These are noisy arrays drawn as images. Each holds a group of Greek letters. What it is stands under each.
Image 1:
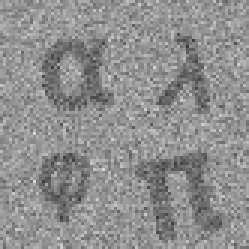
top left: alpha; top right: lambda; bottom left: phi; bottom right: pi
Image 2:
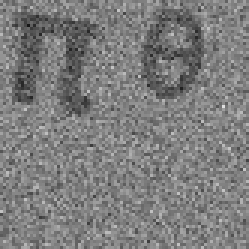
top left: pi; top right: theta
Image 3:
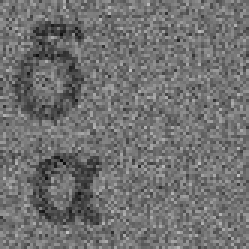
top left: delta; bottom left: alpha
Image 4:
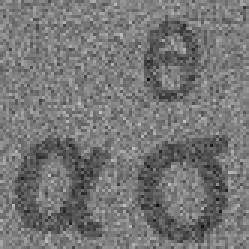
top right: theta; bottom left: alpha; bottom right: sigma
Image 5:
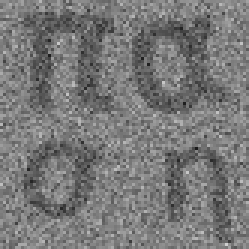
top left: pi; top right: alpha; bottom left: sigma; bottom right: eta
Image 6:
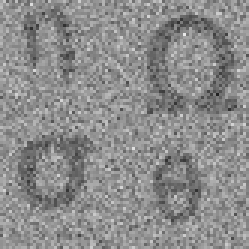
top left: eta; top right: omega; bottom left: sigma; bottom right: theta
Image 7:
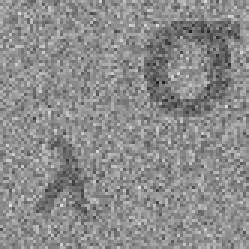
top right: sigma; bottom left: lambda
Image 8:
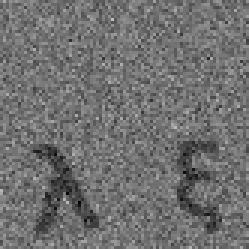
bottom left: lambda; bottom right: xi
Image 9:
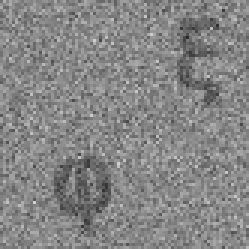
top right: xi; bottom left: phi
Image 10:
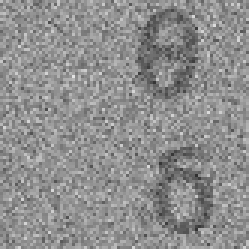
top right: theta; bottom right: delta
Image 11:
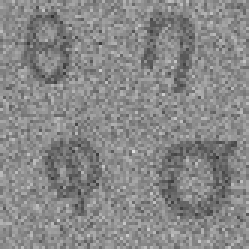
top left: theta; top right: eta; bottom left: phi; bottom right: sigma
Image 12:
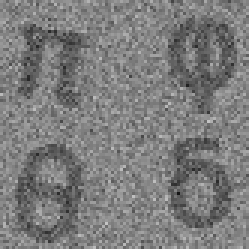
top left: pi; top right: phi; bottom left: theta; bottom right: delta
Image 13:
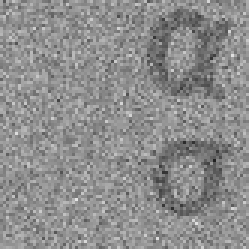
top right: alpha; bottom right: sigma
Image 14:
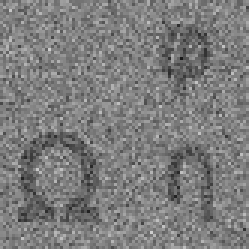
top right: phi; bottom left: omega; bottom right: eta
